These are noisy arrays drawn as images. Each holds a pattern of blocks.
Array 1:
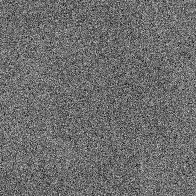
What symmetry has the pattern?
top and bottom mirror each other
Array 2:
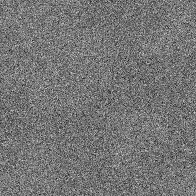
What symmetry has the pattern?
mirrored about the diagonal from the top left
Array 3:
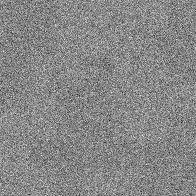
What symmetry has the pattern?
no symmetry
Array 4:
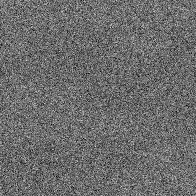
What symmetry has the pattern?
no symmetry
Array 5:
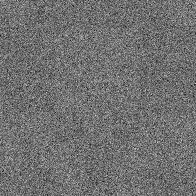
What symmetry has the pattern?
left and right mirror each other
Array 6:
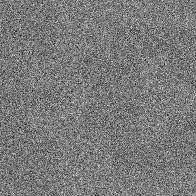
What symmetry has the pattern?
top and bottom mirror each other
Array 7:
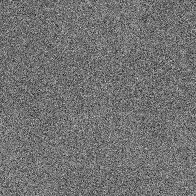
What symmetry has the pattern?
left and right mirror each other
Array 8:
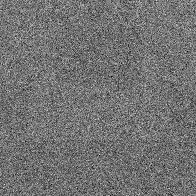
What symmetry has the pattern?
left and right mirror each other
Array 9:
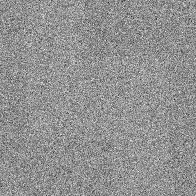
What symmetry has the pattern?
the same after a half turn
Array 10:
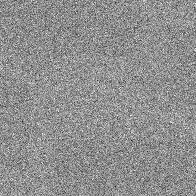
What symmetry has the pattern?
the same after a half turn
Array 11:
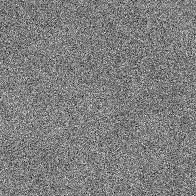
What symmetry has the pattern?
mirrored about the diagonal from the bottom left
